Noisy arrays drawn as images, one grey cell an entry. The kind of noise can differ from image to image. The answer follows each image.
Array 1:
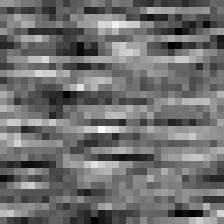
streaked along the rows
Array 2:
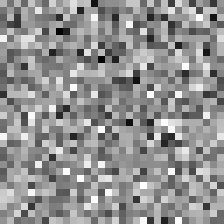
independent entries
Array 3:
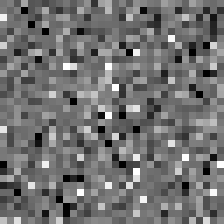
heavy tails
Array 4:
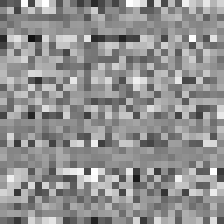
rows of uneven size
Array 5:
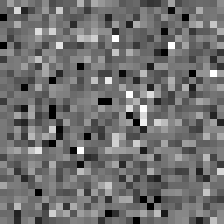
heavy tails
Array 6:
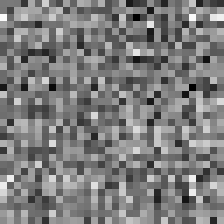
low rank plus noise
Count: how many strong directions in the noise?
three or four
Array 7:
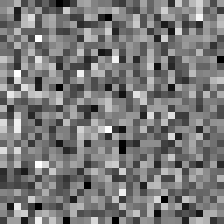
low rank plus noise
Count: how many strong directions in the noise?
five to eight
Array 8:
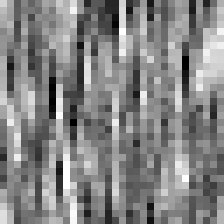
streaked along the columns
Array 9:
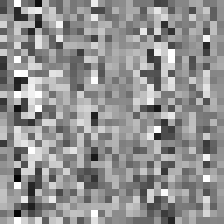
columns of uneven size
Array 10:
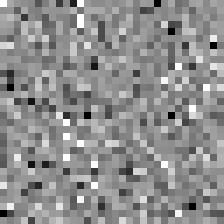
heavy tails
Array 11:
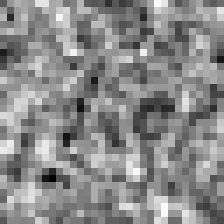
blotchy
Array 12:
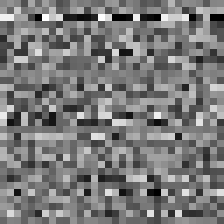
rows of uneven size
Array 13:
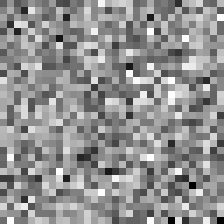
low rank plus noise
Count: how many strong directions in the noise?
five to eight
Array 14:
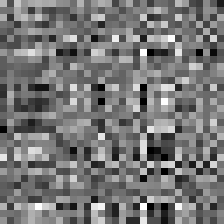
low rank plus noise
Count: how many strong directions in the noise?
one
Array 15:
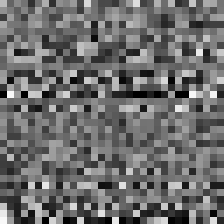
rows of uneven size
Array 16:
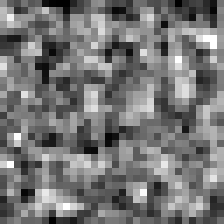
blotchy
